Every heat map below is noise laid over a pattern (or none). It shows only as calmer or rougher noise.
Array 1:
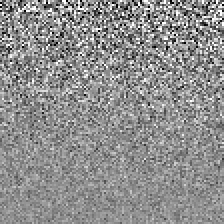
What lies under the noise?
a smooth slope
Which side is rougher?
top
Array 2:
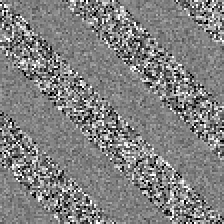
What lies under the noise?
diagonal stripes
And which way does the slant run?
top left to bottom right
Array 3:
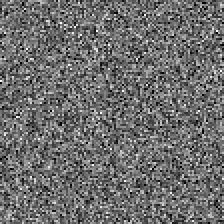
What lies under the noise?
only noise
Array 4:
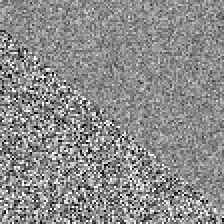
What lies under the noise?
a sharp edge
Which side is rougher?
bottom left
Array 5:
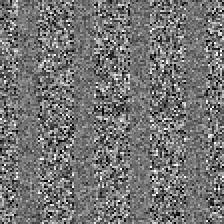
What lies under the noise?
vertical stripes
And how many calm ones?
4
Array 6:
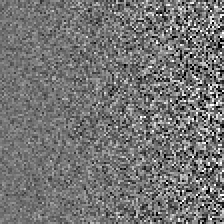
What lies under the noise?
a smooth slope
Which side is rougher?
right
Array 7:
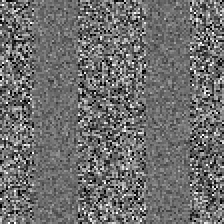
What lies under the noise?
vertical stripes
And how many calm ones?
2
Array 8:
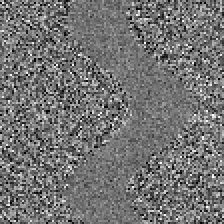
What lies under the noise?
a wavy band
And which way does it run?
top to bottom
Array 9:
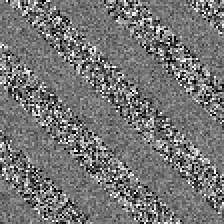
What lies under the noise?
diagonal stripes
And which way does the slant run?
top left to bottom right
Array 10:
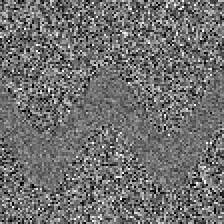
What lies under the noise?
a wavy band
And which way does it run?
left to right
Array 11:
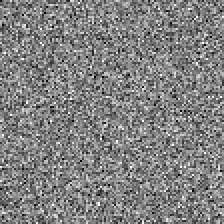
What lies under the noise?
only noise
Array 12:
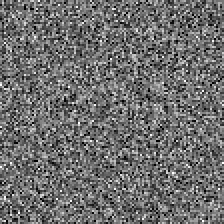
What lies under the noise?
only noise
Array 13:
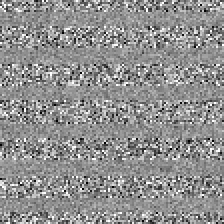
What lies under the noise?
horizontal stripes
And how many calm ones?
6
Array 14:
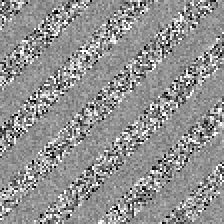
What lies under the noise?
diagonal stripes
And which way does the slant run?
bottom left to top right
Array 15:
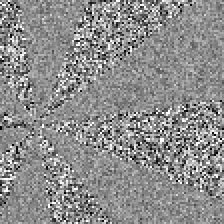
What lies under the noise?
spokes from one point
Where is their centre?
middle left
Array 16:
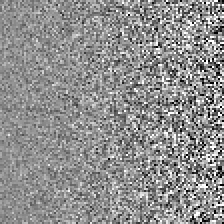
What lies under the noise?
a smooth slope
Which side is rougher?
right
